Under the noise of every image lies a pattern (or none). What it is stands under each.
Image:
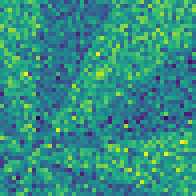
spokes from one point
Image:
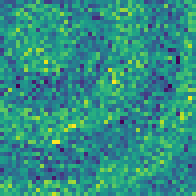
rings round one point
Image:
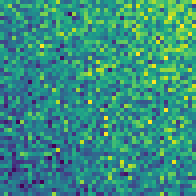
a smooth slope
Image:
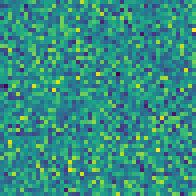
only noise
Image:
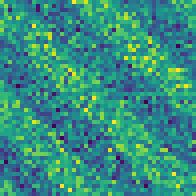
diagonal stripes
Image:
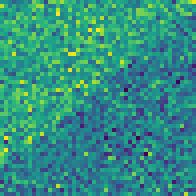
a sharp edge
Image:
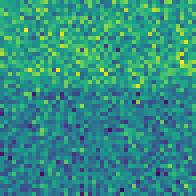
a sharp edge
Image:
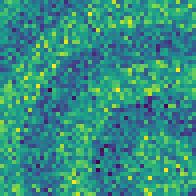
rings round one point
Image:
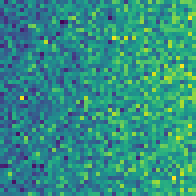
a smooth slope
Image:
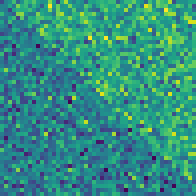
a sharp edge
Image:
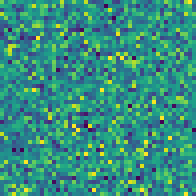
only noise
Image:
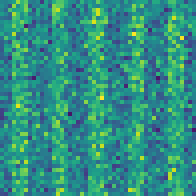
vertical stripes
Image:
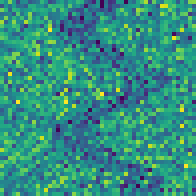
a wavy band
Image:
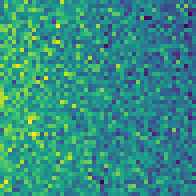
a smooth slope
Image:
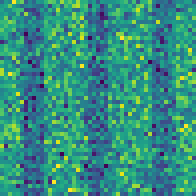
vertical stripes
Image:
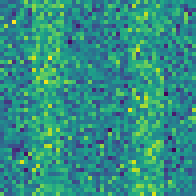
vertical stripes
